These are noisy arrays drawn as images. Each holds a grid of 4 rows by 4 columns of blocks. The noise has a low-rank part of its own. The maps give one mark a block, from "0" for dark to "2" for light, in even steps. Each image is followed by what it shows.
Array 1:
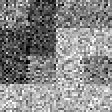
1 0 1 1
0 0 2 2
0 1 2 1
2 2 2 2
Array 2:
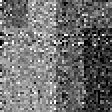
1 2 1 1
2 2 1 0
2 2 1 0
2 2 1 0
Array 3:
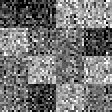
0 0 2 2
2 1 1 0
1 2 1 2
1 0 2 1
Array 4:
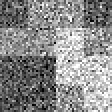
0 1 1 0
1 1 2 1
0 0 2 2
0 0 1 2
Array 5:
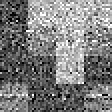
0 2 2 2
0 1 2 1
0 0 2 0
1 0 0 1
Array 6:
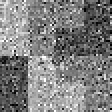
2 1 1 0
2 1 0 0
0 2 1 1
0 2 2 1
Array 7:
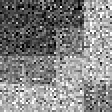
0 0 0 2
0 0 1 2
1 1 2 2
2 2 2 1
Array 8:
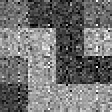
1 0 0 1
2 2 0 2
1 2 0 0
0 2 2 2
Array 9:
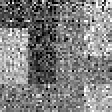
0 0 1 2
2 0 1 2
2 0 1 1
1 1 1 2
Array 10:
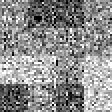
1 0 0 1
1 1 1 1
2 2 1 2
0 1 0 2
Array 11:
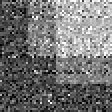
0 1 2 2
0 1 2 2
0 0 1 1
0 0 0 0
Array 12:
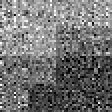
2 2 2 2
2 2 1 1
1 1 0 0
1 0 0 0
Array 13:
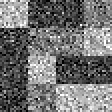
2 0 0 1
0 1 1 2
0 2 0 0
0 1 2 2
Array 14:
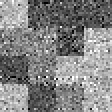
2 0 0 0
1 1 0 2
0 1 2 2
2 0 1 2
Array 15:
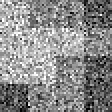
2 1 1 0
2 2 2 1
2 2 1 0
0 1 1 0
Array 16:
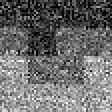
0 0 0 0
1 0 1 1
2 1 1 2
2 2 2 2
